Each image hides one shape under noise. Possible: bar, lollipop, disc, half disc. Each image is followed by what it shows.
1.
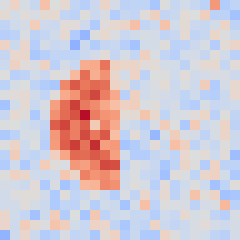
half disc
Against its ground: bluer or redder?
redder
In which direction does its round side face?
left
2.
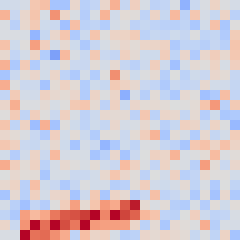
bar
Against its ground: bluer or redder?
redder
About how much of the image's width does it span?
half
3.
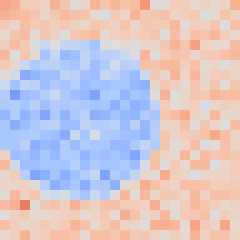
disc
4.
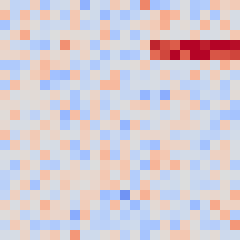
bar
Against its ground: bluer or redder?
redder
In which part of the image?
top right
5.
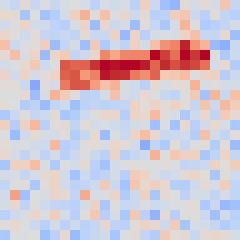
bar
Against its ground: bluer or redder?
redder
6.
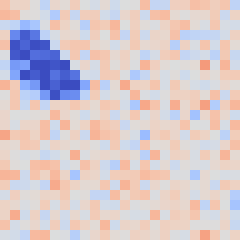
half disc
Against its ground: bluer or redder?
bluer
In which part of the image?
top left
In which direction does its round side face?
down and left
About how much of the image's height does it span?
a third
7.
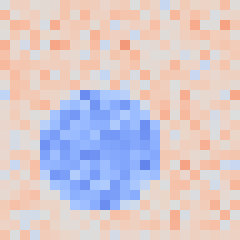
disc
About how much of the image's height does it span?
half
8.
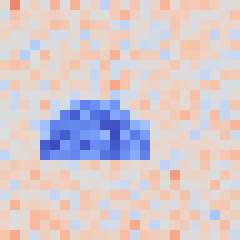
half disc
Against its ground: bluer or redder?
bluer
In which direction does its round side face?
up
